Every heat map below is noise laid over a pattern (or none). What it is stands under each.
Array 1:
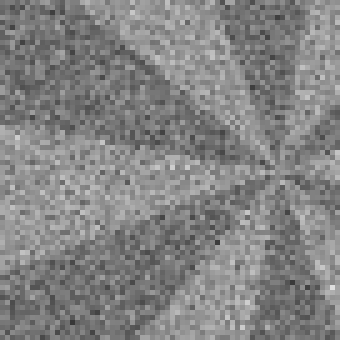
spokes from one point
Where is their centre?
middle right
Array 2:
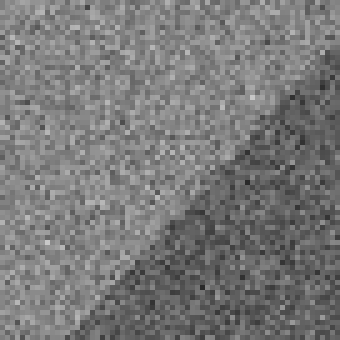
a sharp edge
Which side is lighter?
top left
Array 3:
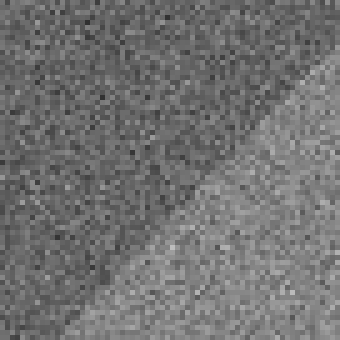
a sharp edge
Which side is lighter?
bottom right
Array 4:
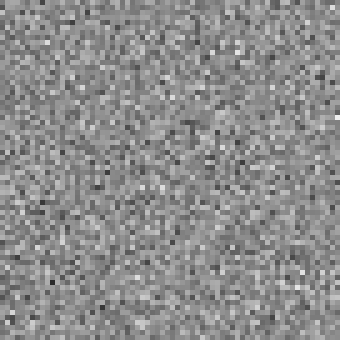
only noise
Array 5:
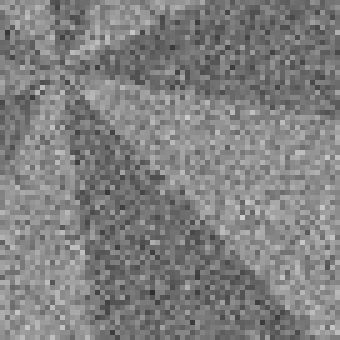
spokes from one point
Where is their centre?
top left
